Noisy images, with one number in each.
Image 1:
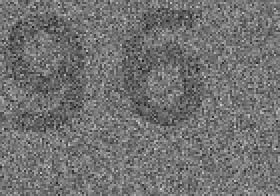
96
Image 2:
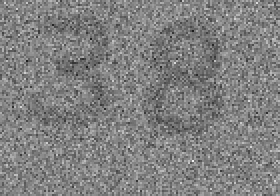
38
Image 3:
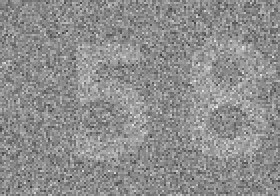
58
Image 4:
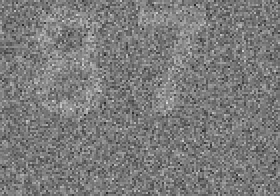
87
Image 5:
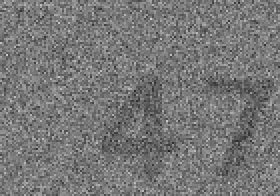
47
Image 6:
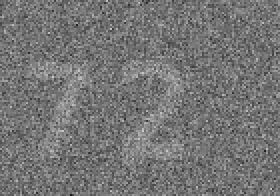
72
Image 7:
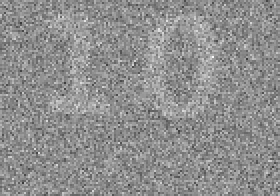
10
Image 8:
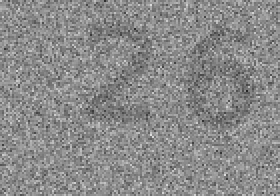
26
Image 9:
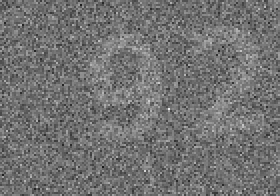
92
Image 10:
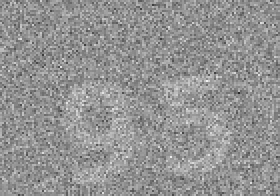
95
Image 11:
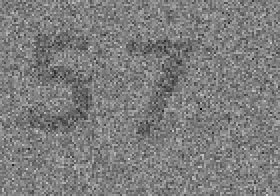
57
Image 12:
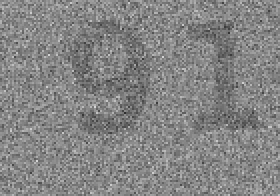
91
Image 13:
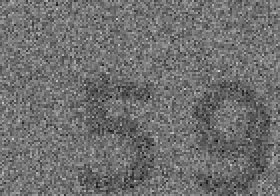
59
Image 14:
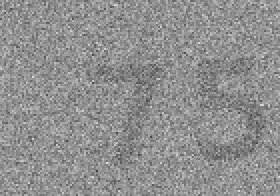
75
